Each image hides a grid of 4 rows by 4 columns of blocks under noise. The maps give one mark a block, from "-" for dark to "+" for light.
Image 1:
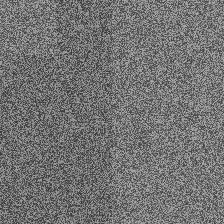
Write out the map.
+ - + +
- - + +
- - + +
- - + +
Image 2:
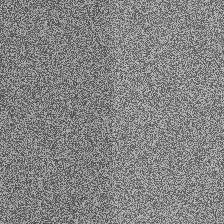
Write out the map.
- - + +
- - + +
- - + +
- - + +
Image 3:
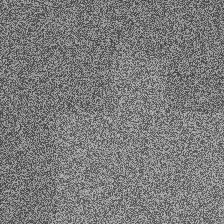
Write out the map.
- - - -
- - + -
- + + +
- + + +
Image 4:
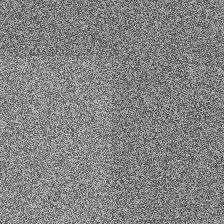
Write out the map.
- - - -
+ + - -
+ + - -
+ + - -
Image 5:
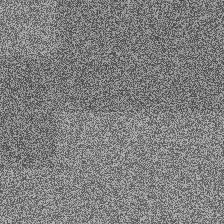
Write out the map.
+ - - -
- - - -
- + + +
+ + + +
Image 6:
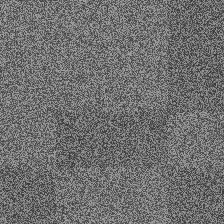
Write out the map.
+ + + -
+ + + -
+ - - +
- + + -
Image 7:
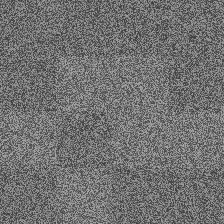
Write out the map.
- - - -
- + + -
+ - + +
- + - -
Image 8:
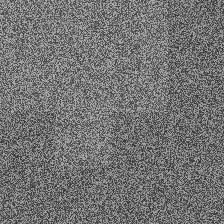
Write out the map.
+ + + -
+ + + -
- + - -
- - - -
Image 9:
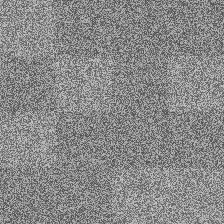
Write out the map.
+ - - -
- + - +
+ - - -
- - + +
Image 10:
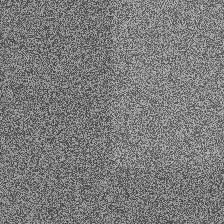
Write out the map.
- - + +
- - + +
- - + +
- - - -
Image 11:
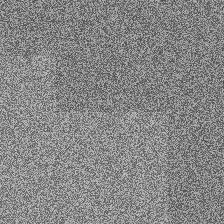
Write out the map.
- - - -
+ - - -
+ + + -
+ + + -
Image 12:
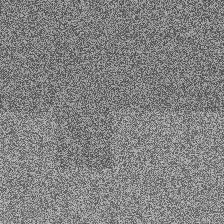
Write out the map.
- - - -
- - - -
+ - + +
+ + + +
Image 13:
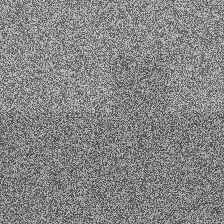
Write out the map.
+ + + +
+ + - +
- - - -
- - - -
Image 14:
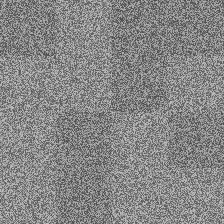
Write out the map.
- + - -
+ + - +
+ - + -
+ - + +
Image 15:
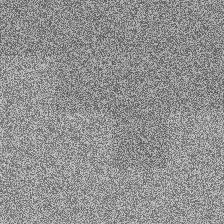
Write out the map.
- - - -
+ - - -
+ + - +
+ + + +
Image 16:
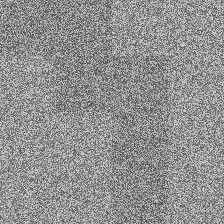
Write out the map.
- - + +
+ - - +
+ + - +
+ + - +
